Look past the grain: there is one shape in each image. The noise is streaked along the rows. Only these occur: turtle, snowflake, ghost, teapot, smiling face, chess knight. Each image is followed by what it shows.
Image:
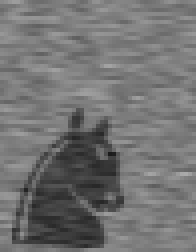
chess knight
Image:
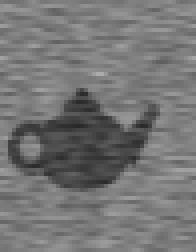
teapot
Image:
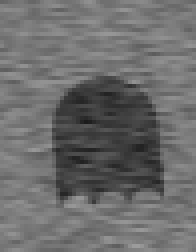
ghost
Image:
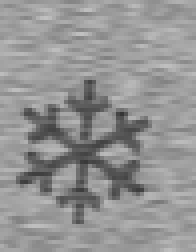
snowflake
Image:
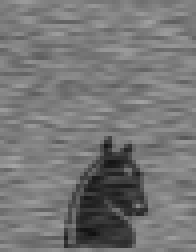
chess knight
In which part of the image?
bottom middle
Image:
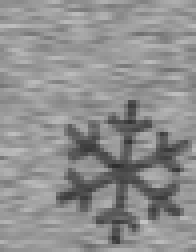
snowflake
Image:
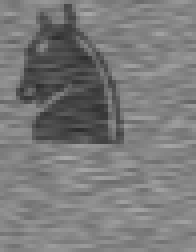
chess knight
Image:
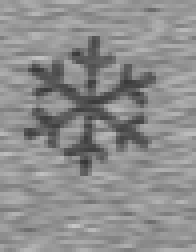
snowflake
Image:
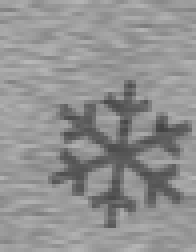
snowflake
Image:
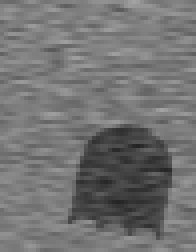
ghost
